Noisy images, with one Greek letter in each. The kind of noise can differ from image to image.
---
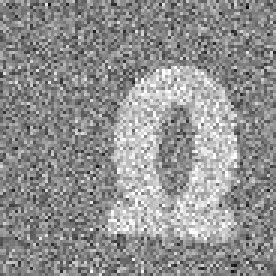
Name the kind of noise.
low rank plus noise
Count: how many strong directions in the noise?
three or four
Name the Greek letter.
omega
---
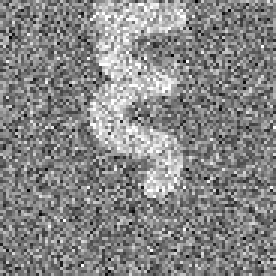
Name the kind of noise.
independent entries
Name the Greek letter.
xi
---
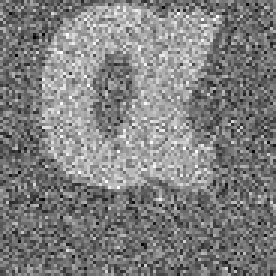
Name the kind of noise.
low rank plus noise
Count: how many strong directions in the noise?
three or four
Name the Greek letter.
alpha
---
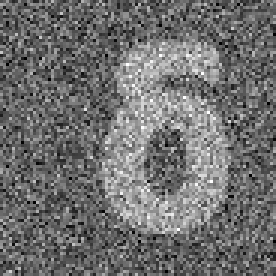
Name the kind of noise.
independent entries
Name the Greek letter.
delta
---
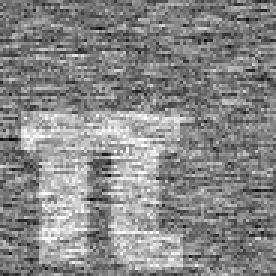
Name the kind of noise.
streaked along the rows
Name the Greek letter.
pi
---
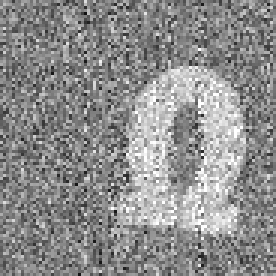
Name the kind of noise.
columns of uneven size
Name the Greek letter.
omega
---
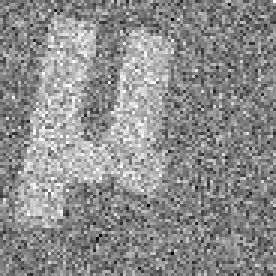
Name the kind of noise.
independent entries
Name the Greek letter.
mu
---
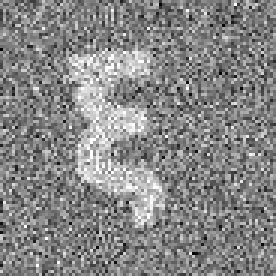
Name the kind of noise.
low rank plus noise
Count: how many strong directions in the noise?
one
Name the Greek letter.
xi
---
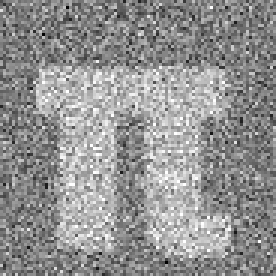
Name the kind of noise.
low rank plus noise
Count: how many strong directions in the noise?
one
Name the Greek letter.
pi
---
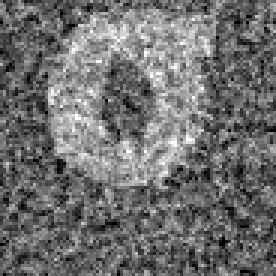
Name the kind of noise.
blotchy
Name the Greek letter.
sigma
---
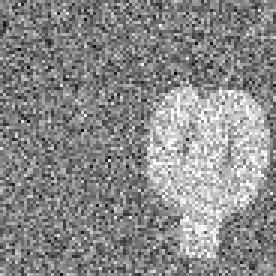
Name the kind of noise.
independent entries
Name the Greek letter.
phi
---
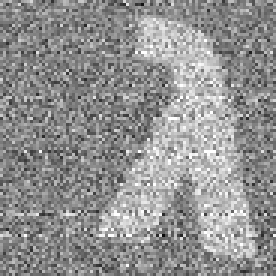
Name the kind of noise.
rows of uneven size
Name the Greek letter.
lambda
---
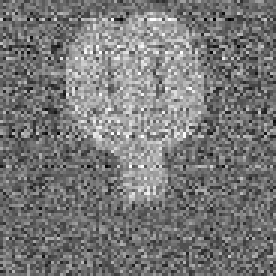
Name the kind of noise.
rows of uneven size
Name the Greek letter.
phi
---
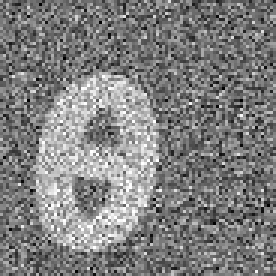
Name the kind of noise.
low rank plus noise
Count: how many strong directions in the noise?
three or four
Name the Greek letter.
theta
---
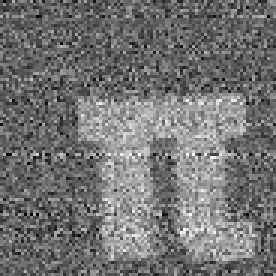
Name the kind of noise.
rows of uneven size
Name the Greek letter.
pi
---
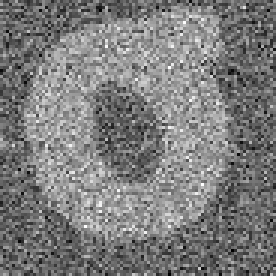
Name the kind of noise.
low rank plus noise
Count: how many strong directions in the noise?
three or four
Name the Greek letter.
sigma
